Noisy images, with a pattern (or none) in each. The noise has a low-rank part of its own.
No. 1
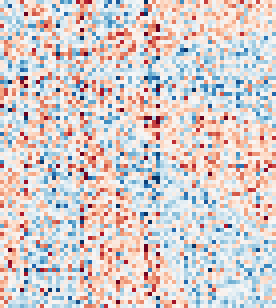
spokes from one point
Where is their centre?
top left
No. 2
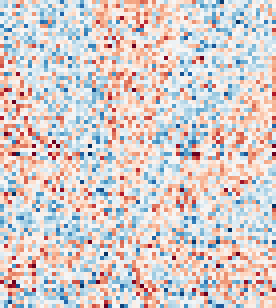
spokes from one point
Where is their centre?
bottom middle
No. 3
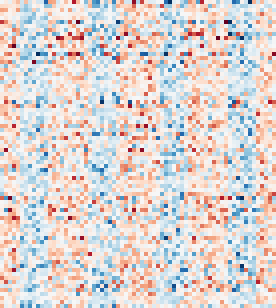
vertical stripes
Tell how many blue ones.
4
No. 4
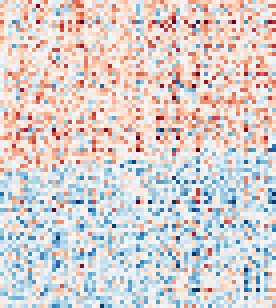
a sharp edge
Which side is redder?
top
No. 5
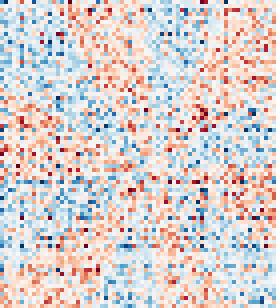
spokes from one point
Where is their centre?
centre
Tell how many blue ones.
6
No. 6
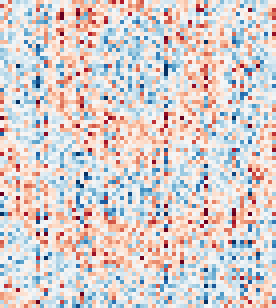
rings round one point
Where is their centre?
top middle
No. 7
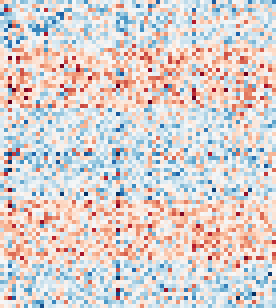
horizontal stripes
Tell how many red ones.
2
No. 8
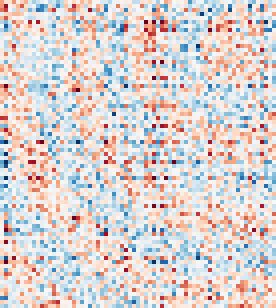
rings round one point
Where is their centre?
top right
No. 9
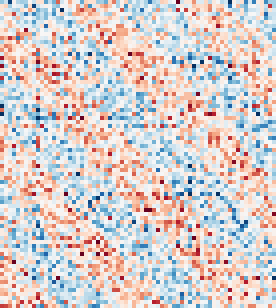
diagonal stripes
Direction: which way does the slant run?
top left to bottom right
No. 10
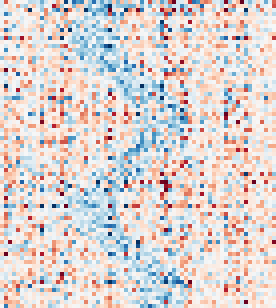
a wavy band
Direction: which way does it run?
top to bottom
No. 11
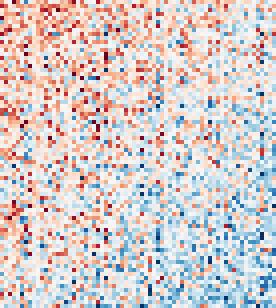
a smooth slope
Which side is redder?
top left
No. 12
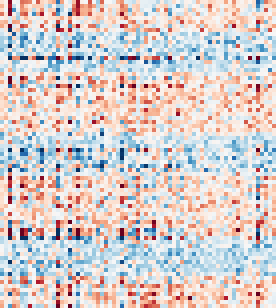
horizontal stripes
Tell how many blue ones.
3
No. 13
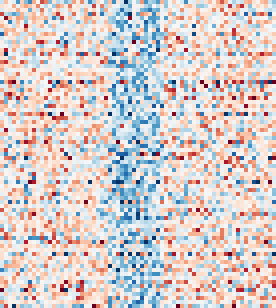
one vertical stripe
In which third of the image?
middle
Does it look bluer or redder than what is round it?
bluer
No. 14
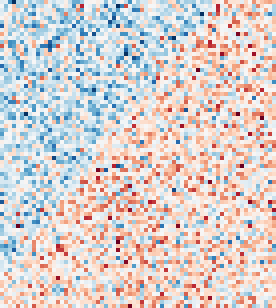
a sharp edge
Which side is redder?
bottom right
